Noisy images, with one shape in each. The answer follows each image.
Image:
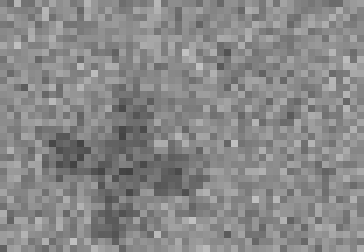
cross
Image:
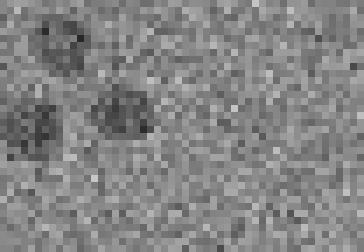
three dots
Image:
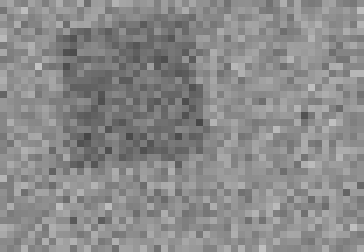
square
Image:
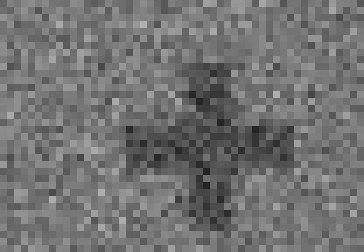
cross
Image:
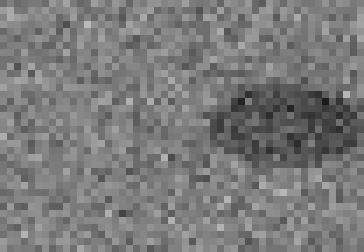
ellipse
